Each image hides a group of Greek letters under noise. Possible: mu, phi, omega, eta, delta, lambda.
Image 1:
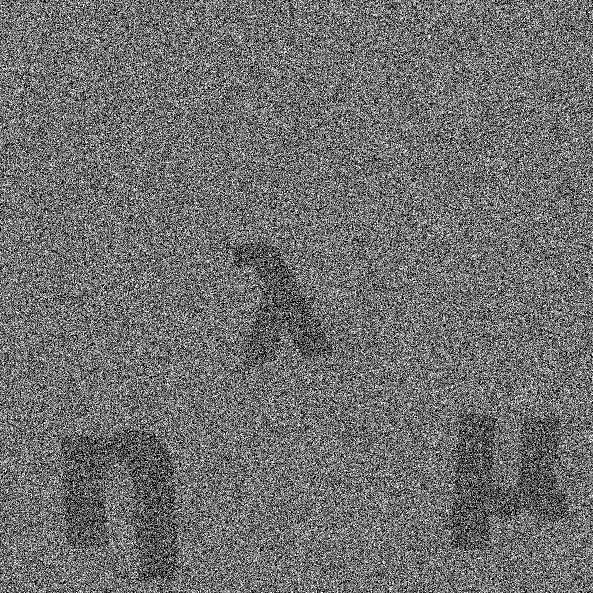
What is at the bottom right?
mu
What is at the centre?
lambda
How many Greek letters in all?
3
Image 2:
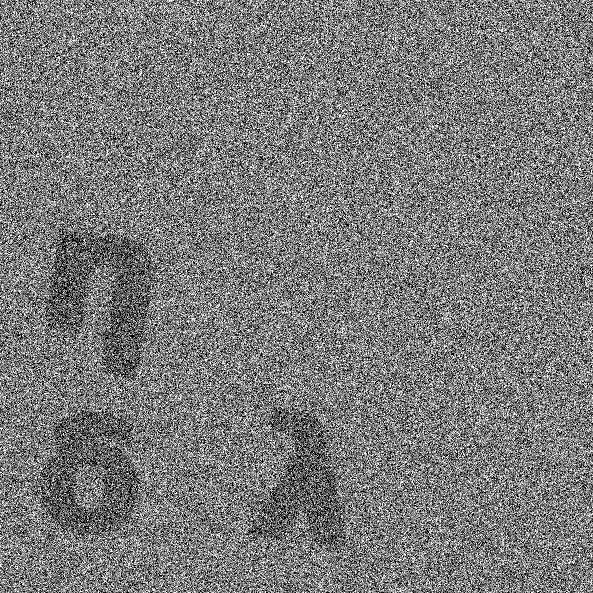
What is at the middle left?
eta
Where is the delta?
bottom left
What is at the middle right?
nothing
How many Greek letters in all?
3
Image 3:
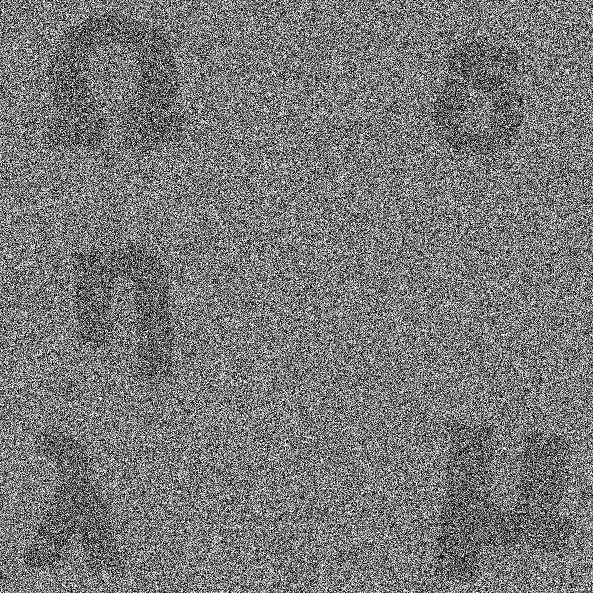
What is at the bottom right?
mu
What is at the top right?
delta
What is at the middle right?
nothing
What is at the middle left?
eta
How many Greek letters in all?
5
